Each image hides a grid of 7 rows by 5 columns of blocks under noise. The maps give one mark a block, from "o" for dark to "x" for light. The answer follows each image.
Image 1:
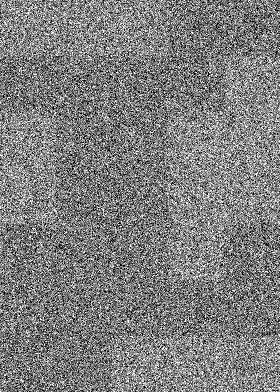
x x x o o
o o o o x
x o o x x
x o o x x
o o o x o
o o o o o
o o x x x
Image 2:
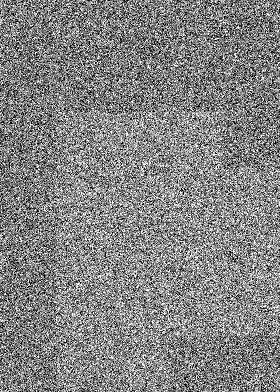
o o o o o
o o o o o
o x x x o
o x x x x
o x x x x
o x x x x
o x x o o
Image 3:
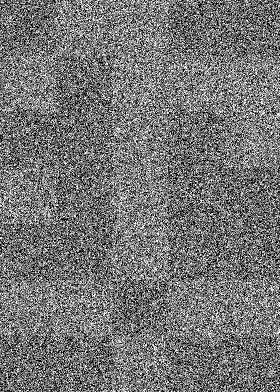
o x x o o
x o x x x
o o x o x
x o x o o
o o x o o
x x o x x
o o x o o
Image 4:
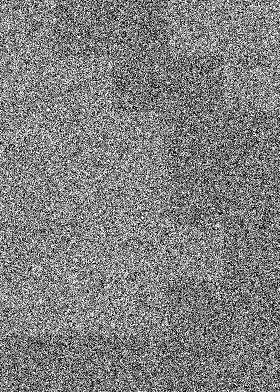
x o o x x
x x o o x
x x x o o
x x x o o
x x x x o
x x x o o
o o o o o
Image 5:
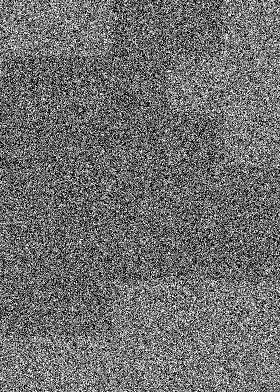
x x o o x
o o o x x
o o o o x
o o o o o
o o o o o
o o x x x
x x x x x
